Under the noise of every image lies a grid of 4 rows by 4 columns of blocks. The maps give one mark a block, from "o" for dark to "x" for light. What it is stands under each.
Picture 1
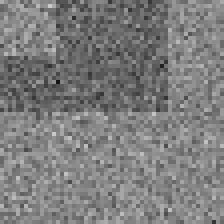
x o o x
o o o x
x x x x
x x x x
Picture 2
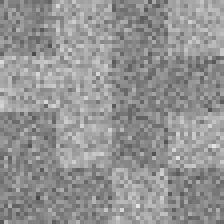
o x o x
x x o o
o x o x
o o x o
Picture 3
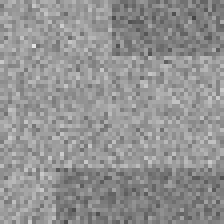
x x o o
x x x x
x x x x
x o o o
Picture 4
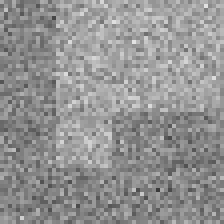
o x x x
o x x x
o x o o
o o o o
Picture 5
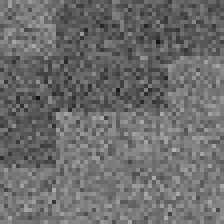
x o o o
o o o x
o x x x
x x x x
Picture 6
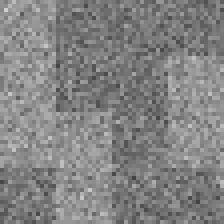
x o o o
x o o x
x x o x
o x o o
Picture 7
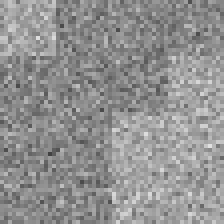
x o o o
o o o x
o o x x
o o x x
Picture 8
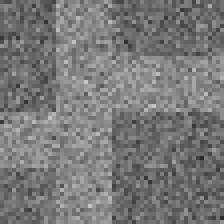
o x o o
o x x x
x x o o
o x o o
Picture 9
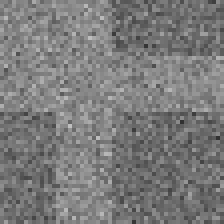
x x o o
x x x x
o x o o
o x o o
